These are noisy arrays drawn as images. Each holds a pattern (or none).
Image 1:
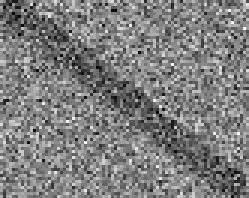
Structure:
a diagonal band
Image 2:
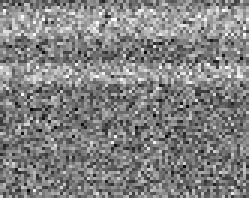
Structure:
bands of rows
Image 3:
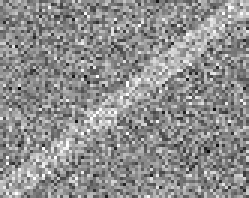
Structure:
a diagonal band
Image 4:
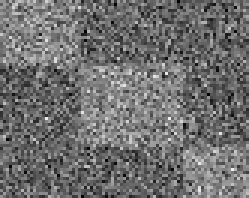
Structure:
blocks along the diagonal
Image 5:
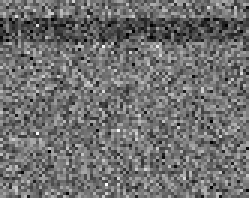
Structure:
one band of rows
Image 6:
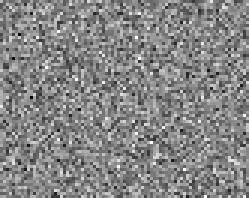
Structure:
only noise
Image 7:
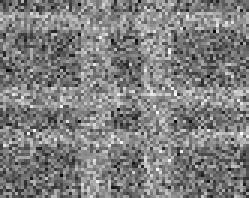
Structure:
bands of rows crossing bands of columns
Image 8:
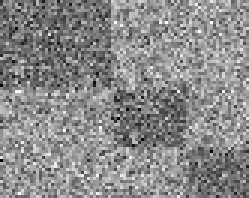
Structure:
blocks along the diagonal
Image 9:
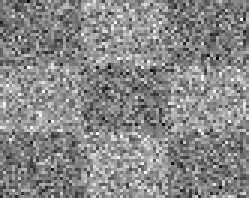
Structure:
a checkerboard
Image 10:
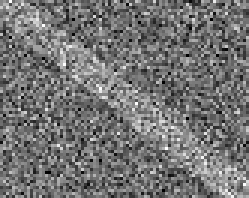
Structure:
a diagonal band
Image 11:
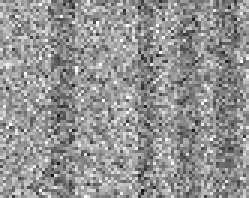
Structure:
bands of columns
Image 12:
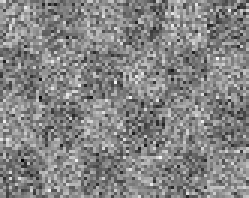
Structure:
a checkerboard
